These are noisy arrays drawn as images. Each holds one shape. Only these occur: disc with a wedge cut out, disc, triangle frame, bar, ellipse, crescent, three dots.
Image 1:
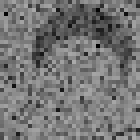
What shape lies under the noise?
crescent
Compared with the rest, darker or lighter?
darker
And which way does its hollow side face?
down
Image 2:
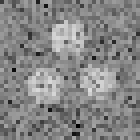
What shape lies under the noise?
three dots
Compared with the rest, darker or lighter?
lighter
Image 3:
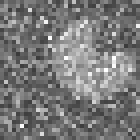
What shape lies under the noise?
disc with a wedge cut out
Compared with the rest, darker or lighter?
lighter
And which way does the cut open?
up and right
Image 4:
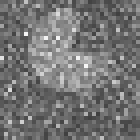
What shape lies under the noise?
disc with a wedge cut out
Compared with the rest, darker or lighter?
lighter
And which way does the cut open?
up and right
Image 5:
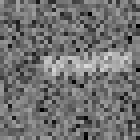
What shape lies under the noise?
bar
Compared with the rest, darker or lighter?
lighter
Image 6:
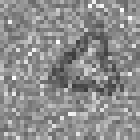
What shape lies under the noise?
triangle frame
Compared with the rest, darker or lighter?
darker
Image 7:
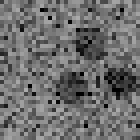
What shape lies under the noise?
three dots
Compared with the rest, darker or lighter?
darker
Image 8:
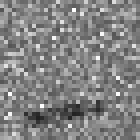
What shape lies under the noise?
bar
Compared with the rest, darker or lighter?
darker
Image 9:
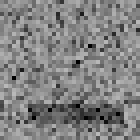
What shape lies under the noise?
bar
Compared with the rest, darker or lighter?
darker
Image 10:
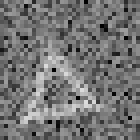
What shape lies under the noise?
triangle frame
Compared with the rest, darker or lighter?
lighter
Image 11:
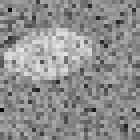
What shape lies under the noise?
ellipse
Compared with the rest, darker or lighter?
lighter
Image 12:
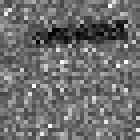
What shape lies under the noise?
bar
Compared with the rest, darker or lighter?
darker
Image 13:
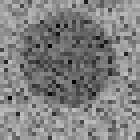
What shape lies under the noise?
disc
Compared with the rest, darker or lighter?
darker
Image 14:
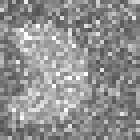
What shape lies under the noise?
disc with a wedge cut out
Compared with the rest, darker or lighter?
lighter
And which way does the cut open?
left
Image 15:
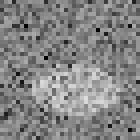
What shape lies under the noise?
ellipse
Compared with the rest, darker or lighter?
lighter
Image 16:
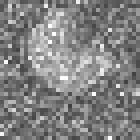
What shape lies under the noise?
disc with a wedge cut out
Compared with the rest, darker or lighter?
lighter
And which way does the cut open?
up and right
